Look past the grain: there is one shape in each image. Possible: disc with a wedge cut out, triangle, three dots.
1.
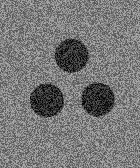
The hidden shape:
three dots
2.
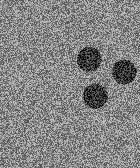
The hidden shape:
three dots
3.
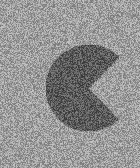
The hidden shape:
disc with a wedge cut out
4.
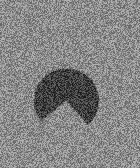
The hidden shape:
disc with a wedge cut out
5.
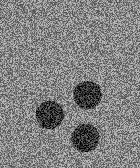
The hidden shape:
three dots
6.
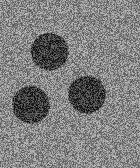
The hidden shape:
three dots
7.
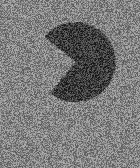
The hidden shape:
disc with a wedge cut out
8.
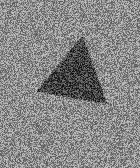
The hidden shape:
triangle
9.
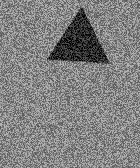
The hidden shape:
triangle
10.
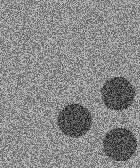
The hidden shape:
three dots
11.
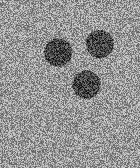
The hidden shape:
three dots
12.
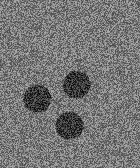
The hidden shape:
three dots
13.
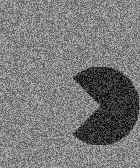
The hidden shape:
disc with a wedge cut out
